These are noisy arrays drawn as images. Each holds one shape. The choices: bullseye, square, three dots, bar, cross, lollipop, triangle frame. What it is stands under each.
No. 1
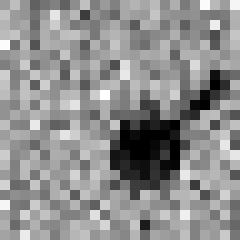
lollipop
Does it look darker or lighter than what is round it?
darker
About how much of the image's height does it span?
half
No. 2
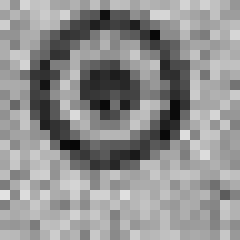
bullseye
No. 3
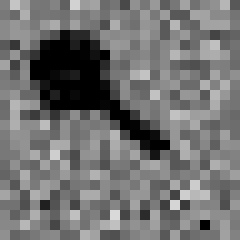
lollipop
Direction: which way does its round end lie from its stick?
up and left
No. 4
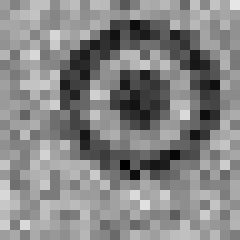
bullseye
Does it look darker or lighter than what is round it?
darker
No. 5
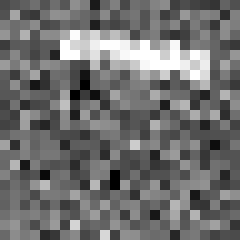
bar
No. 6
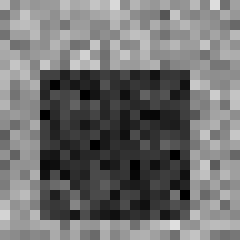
square
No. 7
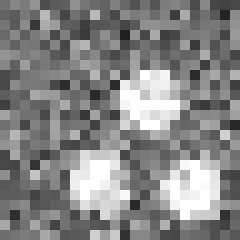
three dots
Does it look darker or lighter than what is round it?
lighter
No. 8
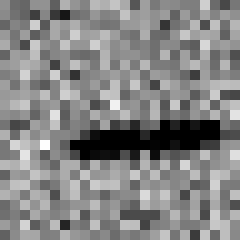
bar
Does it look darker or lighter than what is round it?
darker
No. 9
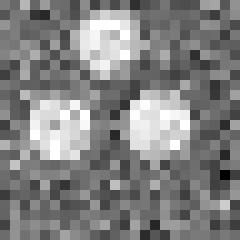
three dots
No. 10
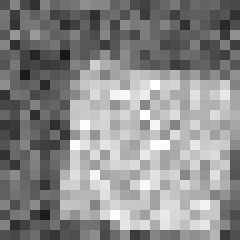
square
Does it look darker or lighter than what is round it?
lighter
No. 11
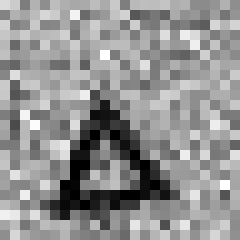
triangle frame
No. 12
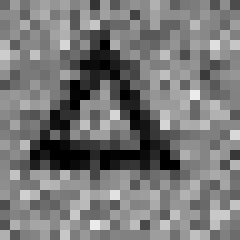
triangle frame
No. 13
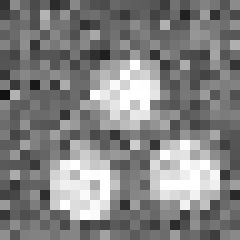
three dots
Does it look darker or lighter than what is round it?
lighter
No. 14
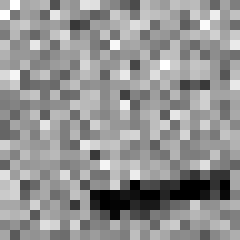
bar
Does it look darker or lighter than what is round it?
darker
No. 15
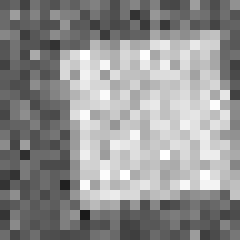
square
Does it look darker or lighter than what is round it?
lighter
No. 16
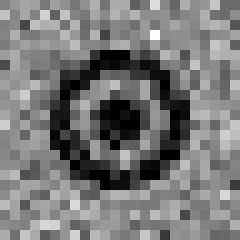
bullseye
